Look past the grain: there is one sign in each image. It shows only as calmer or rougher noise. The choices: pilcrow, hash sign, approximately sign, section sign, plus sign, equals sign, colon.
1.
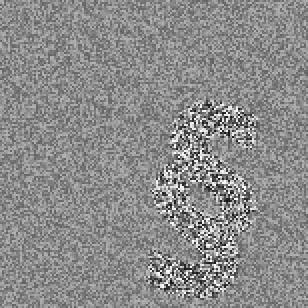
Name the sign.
section sign
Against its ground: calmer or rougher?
rougher
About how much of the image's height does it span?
two thirds
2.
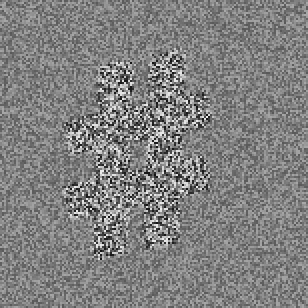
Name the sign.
hash sign
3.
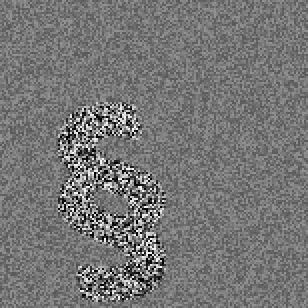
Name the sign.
section sign
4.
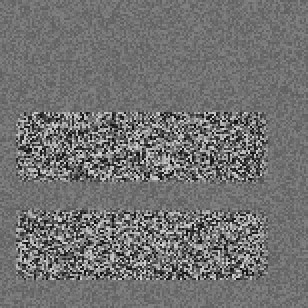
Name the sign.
equals sign
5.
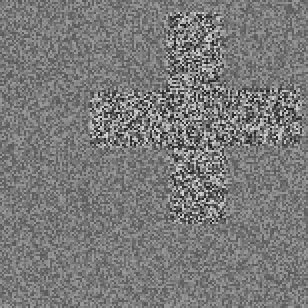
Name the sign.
plus sign
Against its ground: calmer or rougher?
rougher
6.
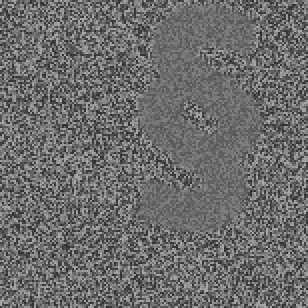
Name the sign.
section sign
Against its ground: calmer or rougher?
calmer
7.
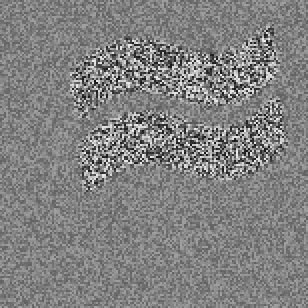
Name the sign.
approximately sign
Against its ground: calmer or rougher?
rougher
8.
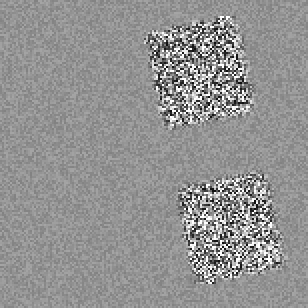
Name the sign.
colon
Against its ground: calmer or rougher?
rougher
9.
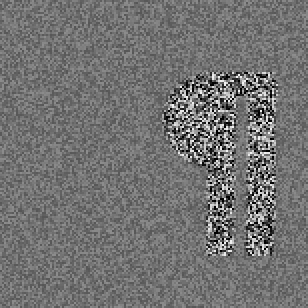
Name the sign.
pilcrow
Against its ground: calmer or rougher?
rougher
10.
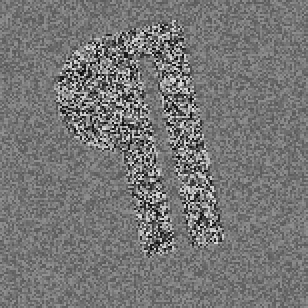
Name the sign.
pilcrow
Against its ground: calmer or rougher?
rougher
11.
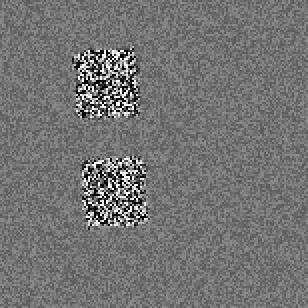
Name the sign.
colon
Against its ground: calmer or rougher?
rougher
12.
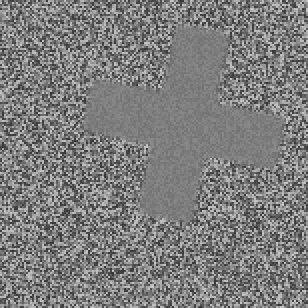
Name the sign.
plus sign
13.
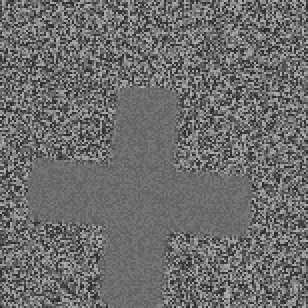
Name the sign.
plus sign
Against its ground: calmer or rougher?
calmer
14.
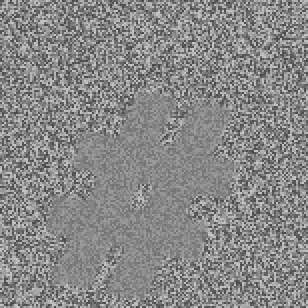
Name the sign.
hash sign
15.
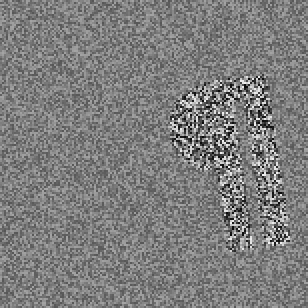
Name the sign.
pilcrow
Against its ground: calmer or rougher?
rougher
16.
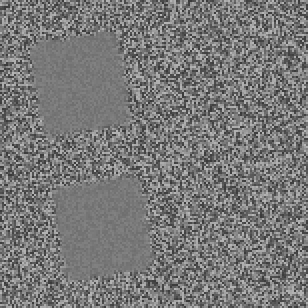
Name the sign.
colon
